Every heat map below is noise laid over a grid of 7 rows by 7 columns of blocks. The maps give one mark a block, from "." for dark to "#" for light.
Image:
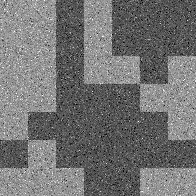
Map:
# # . # . . .
# # . # . . .
# # . # # . #
# # . . . # #
# . . . . . #
. # . . . . .
# # # . . # #
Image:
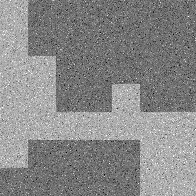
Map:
# . . . . . .
# . . . . . .
# # . . . . .
# # . . # . .
# # # # # # #
# . . . . # #
. . . . . # #
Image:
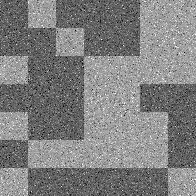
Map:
. # . . . # #
. . # . . # #
# . . # # # #
. . . # # . .
# . . # # # .
. # # # # # .
# . . . . . #
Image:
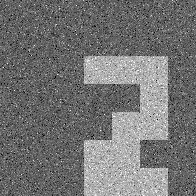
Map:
. . . . . . .
. . . . . . .
. . . # # # .
. . . . . # .
. . . . # # .
. . . # # . .
. . . # # # .
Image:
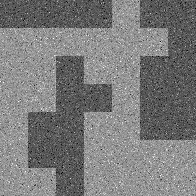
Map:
. . . . # . .
# # # # # # .
# # . # # . .
# # . . # . .
# . . # # . .
# . . # # # #
# # . # # # #
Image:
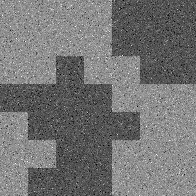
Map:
# # # # . . .
# # # # . . .
# # . # # . .
. . . . # # #
# . . . . # #
# # . . # # #
# . . . # # #
